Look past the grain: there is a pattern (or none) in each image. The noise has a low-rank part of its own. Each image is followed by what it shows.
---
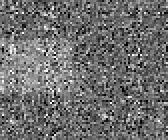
one block
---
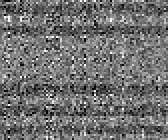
bands of rows
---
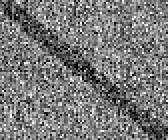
a diagonal band
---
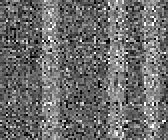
bands of columns
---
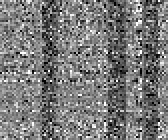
bands of columns
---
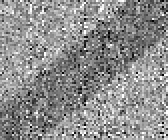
a diagonal band
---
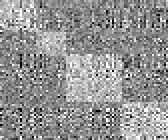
blocks along the diagonal
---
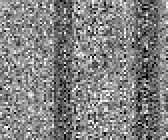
bands of columns
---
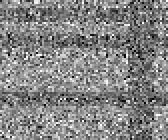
bands of rows crossing bands of columns
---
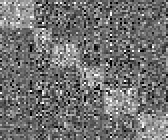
blocks along the diagonal
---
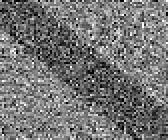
a diagonal band
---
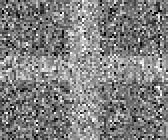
bands of rows crossing bands of columns
